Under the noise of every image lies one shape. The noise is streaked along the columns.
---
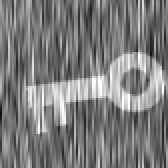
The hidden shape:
key
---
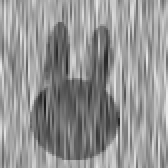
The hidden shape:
rabbit's head
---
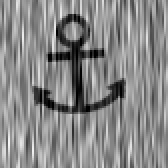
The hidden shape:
anchor
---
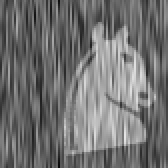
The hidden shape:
chess knight
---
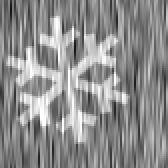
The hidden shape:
snowflake
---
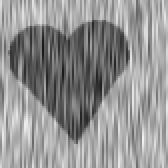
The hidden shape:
heart
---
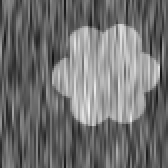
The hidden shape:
flower
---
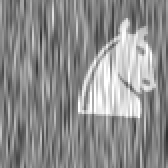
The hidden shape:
chess knight
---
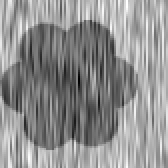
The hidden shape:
flower
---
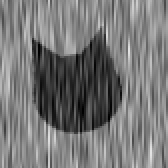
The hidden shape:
cat's head
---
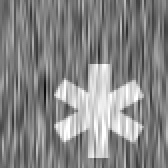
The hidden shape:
asterisk
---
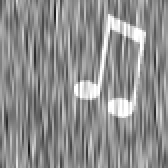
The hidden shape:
pair of musical notes
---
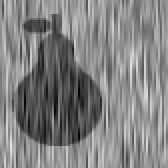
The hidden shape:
pear
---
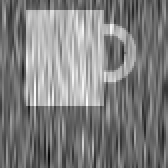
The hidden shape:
cup
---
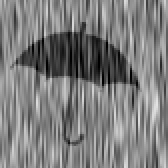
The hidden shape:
umbrella
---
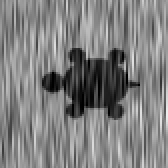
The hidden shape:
turtle
